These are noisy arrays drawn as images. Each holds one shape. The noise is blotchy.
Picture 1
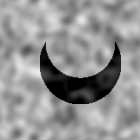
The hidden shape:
crescent
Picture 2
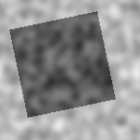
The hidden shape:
square
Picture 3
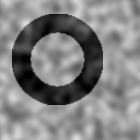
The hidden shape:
ring
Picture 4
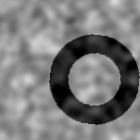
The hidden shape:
ring
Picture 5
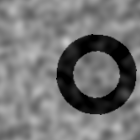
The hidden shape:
ring
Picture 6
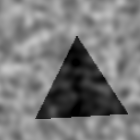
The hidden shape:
triangle
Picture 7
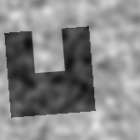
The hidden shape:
square with a notch
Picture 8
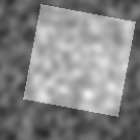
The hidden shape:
square
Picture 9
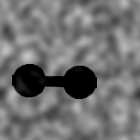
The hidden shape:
dumbbell
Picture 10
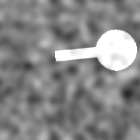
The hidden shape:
lollipop
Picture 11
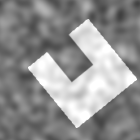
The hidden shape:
square with a notch
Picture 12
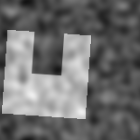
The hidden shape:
square with a notch
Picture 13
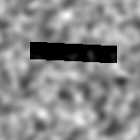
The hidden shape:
bar
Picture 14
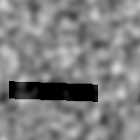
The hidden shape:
bar
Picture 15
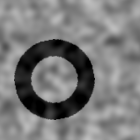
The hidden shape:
ring
